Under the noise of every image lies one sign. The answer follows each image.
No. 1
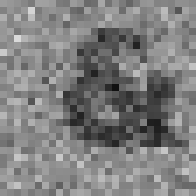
ampersand
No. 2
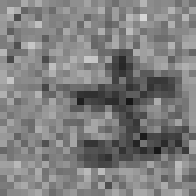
plus-minus sign
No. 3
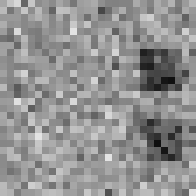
colon
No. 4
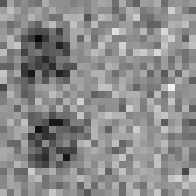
colon
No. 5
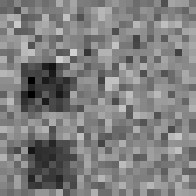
colon
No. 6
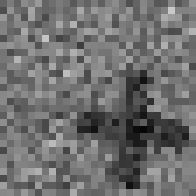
plus sign
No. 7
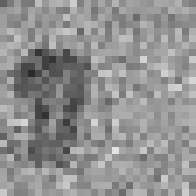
pilcrow
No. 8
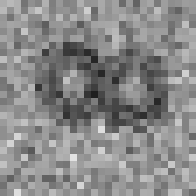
infinity sign
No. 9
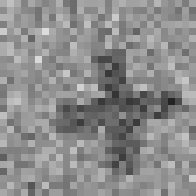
plus sign
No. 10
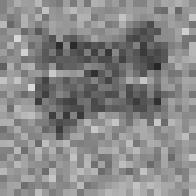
not-equal sign
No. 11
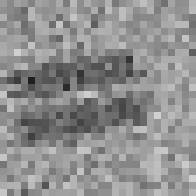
equals sign
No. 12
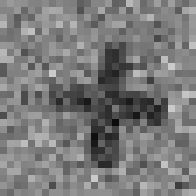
plus sign
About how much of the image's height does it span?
two thirds
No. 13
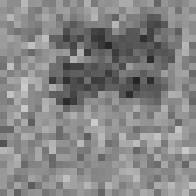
not-equal sign
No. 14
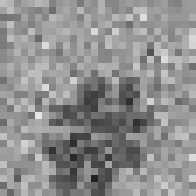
hash sign
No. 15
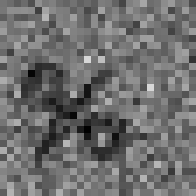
percent sign
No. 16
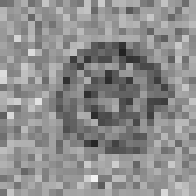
at sign
